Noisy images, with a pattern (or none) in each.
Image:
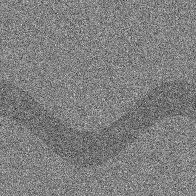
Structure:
a wavy band
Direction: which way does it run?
left to right
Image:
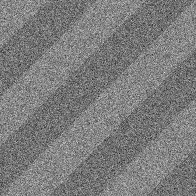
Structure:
diagonal stripes
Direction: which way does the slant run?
bottom left to top right
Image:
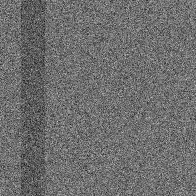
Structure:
one vertical stripe
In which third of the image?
left
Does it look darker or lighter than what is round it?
darker
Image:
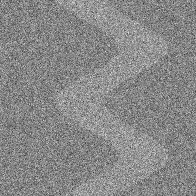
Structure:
a wavy band
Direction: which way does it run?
top to bottom
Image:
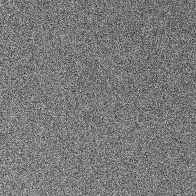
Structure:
a smooth slope
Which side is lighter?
bottom left
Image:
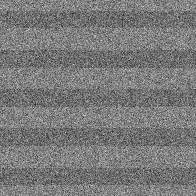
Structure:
horizontal stripes
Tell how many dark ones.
5
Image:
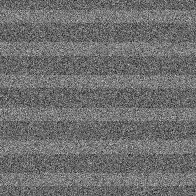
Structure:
horizontal stripes
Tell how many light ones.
6
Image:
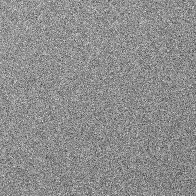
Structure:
a smooth slope
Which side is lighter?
top left
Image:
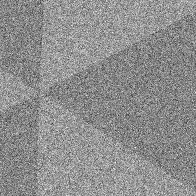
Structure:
spokes from one point
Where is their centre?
middle left
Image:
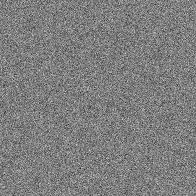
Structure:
only noise
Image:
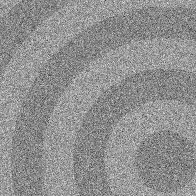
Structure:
rings round one point
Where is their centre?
bottom right
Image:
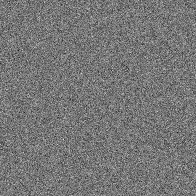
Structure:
only noise
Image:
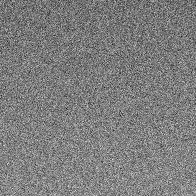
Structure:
a smooth slope
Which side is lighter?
bottom
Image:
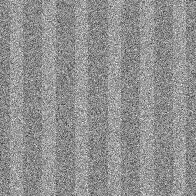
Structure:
vertical stripes
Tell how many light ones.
6
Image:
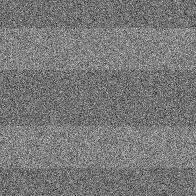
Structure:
horizontal stripes
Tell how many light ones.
2
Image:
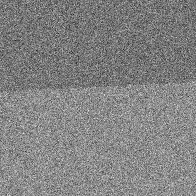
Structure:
a sharp edge
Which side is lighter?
bottom
